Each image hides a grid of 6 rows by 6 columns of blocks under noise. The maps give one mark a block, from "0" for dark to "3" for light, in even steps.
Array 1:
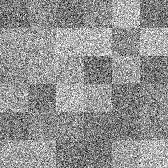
0 1 0 1 3 0
2 2 3 3 1 3
1 2 2 0 2 0
2 0 3 2 0 1
0 1 1 0 0 1
2 2 0 0 2 3
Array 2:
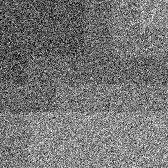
0 0 0 1 2 3
0 0 0 1 2 2
0 1 1 1 1 1
1 1 2 2 2 2
2 3 3 3 3 3
2 3 3 3 3 3
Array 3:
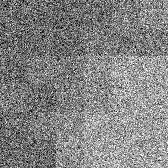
0 0 0 0 1 2
0 0 0 1 1 1
0 1 1 2 3 3
1 0 1 2 3 3
0 1 2 3 3 3
0 0 2 3 3 3
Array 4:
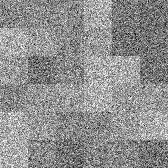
1 1 1 3 0 0
3 2 1 2 0 0
2 0 1 3 3 0
1 2 2 3 2 2
3 2 1 1 2 3
3 1 0 1 1 0
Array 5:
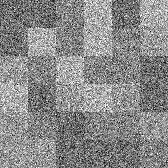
0 0 1 3 0 3
0 3 1 3 1 2
2 1 3 1 1 0
3 0 2 3 2 0
2 1 0 1 1 2
2 2 0 0 0 1
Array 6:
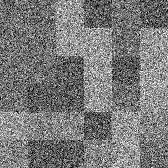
1 1 3 0 1 0
1 1 3 3 1 3
1 1 0 3 0 3
1 0 0 3 1 3
3 2 2 0 3 2
2 0 0 2 3 1
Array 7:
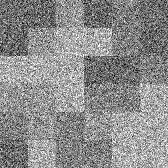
0 0 2 0 1 0
0 2 3 3 1 0
3 3 3 0 0 1
2 2 3 1 1 3
1 2 1 2 3 3
0 3 1 1 3 3
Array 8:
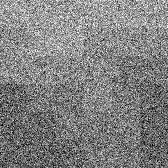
3 3 3 3 3 3
2 3 3 2 2 2
2 2 2 2 1 1
0 1 1 2 1 0
0 0 1 1 1 0
0 0 0 1 1 0
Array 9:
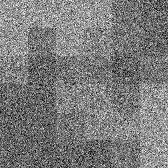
3 3 3 3 1 0
3 1 3 2 1 0
2 0 1 1 0 1
0 0 2 2 1 3
0 0 1 2 2 3
0 0 0 0 1 3
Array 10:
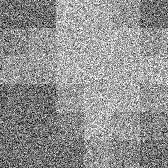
0 0 3 3 2 0
1 2 3 3 3 2
2 2 3 3 3 3
0 0 2 3 3 2
0 0 1 3 2 1
0 0 0 2 1 0
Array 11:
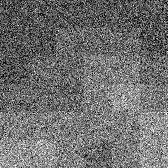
0 0 0 0 0 0
0 0 1 1 1 0
0 1 1 2 2 1
1 1 1 2 3 2
2 2 2 2 2 3
3 3 2 1 2 3
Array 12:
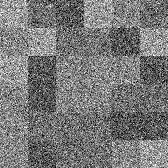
3 1 0 3 2 1
2 3 1 1 0 3
3 0 2 2 2 0
2 0 2 2 1 1
2 1 1 1 0 0
2 0 1 1 2 3
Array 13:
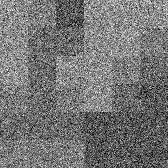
3 2 0 3 3 3
3 1 1 3 3 2
3 1 3 3 2 1
2 1 2 3 1 0
1 1 1 0 0 0
2 2 2 0 0 0
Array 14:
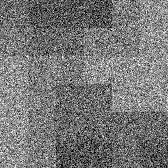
1 0 0 0 2 3
2 1 1 2 2 3
3 2 2 3 3 3
3 2 1 1 3 3
3 2 1 1 1 1
3 2 0 0 1 0
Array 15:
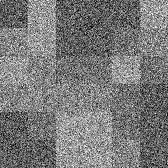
0 3 0 0 0 3
2 3 0 0 1 2
3 2 1 1 3 1
2 2 2 2 1 0
0 1 3 3 1 0
0 0 3 3 2 0
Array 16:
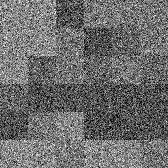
3 3 0 2 2 2
3 3 2 0 1 2
3 1 2 1 2 1
1 0 0 0 0 0
0 2 3 0 0 0
3 3 2 3 3 2
